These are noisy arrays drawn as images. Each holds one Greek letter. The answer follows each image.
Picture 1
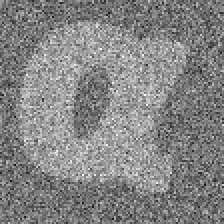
alpha
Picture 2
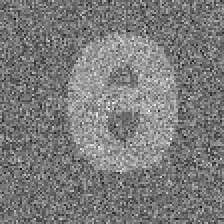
theta
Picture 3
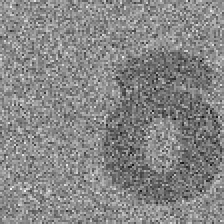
delta
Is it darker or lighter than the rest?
darker
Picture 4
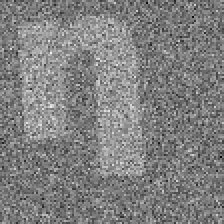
eta
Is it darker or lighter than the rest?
lighter
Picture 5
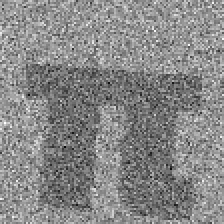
pi
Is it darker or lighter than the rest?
darker
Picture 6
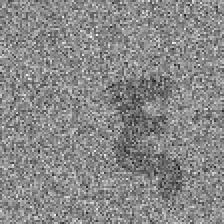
xi
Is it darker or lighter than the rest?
darker
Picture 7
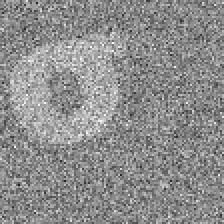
sigma
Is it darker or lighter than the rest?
lighter
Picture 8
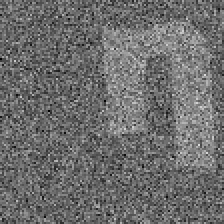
eta
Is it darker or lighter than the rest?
lighter
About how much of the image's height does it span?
two thirds
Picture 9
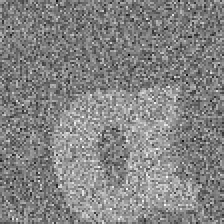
alpha
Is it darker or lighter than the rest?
lighter
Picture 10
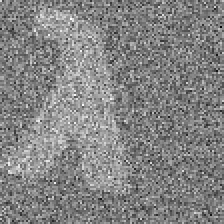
lambda
